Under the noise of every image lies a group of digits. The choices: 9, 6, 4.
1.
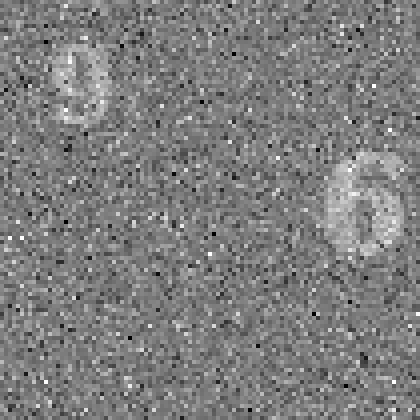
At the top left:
9
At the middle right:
6
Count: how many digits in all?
2
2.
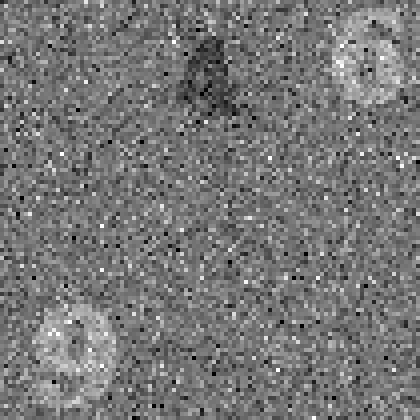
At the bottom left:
9
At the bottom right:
nothing
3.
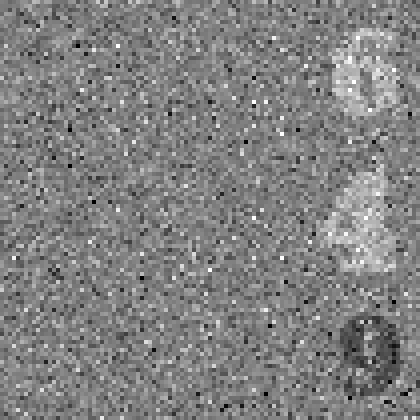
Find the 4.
middle right
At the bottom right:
9
